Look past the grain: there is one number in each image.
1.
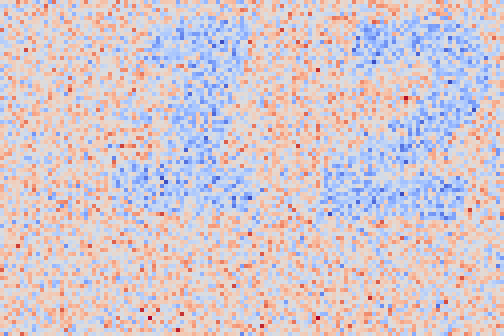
12
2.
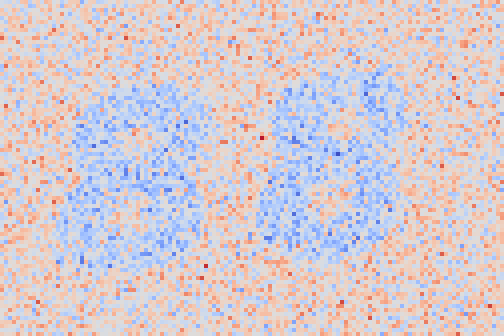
88
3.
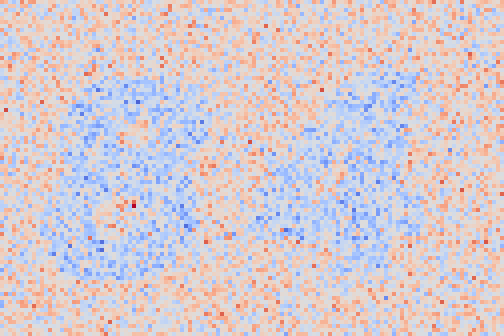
84
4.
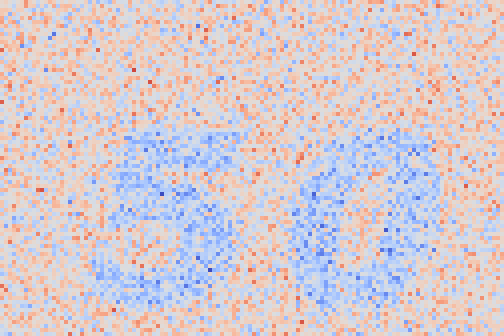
50
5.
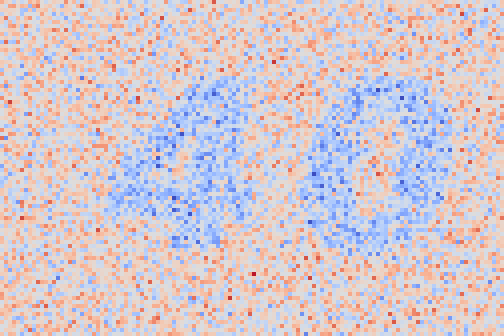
40
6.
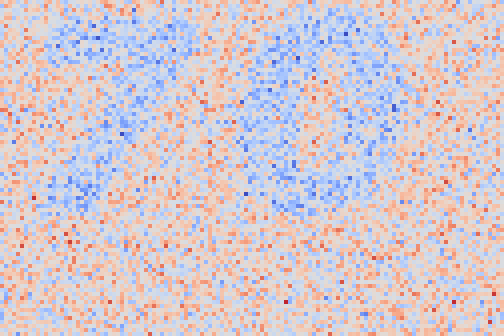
70
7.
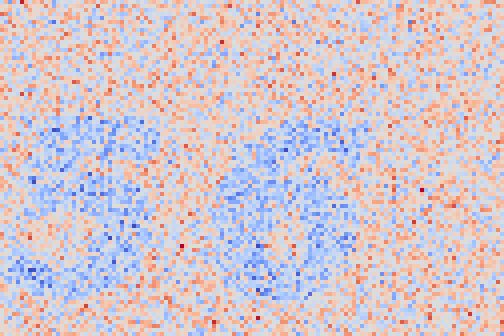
56
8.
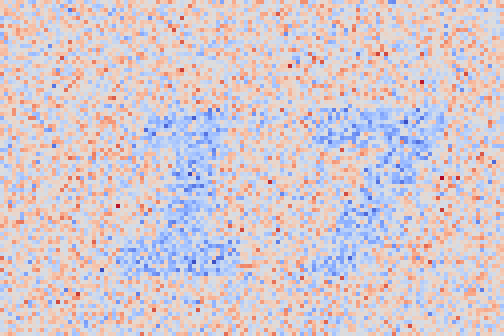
17
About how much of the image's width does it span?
two thirds
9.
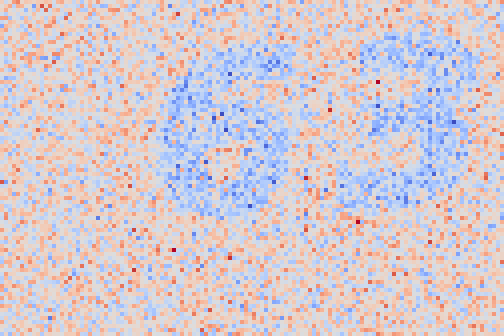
63
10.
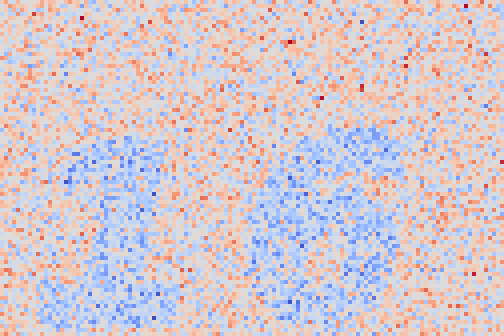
16
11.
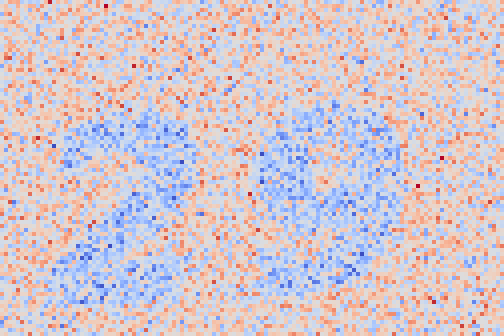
29
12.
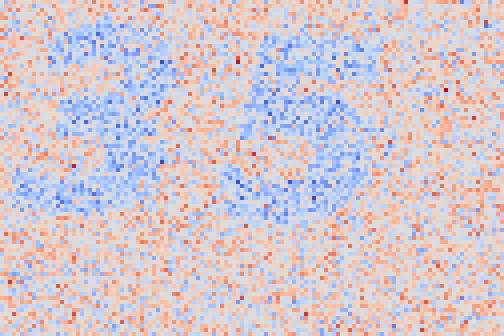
35
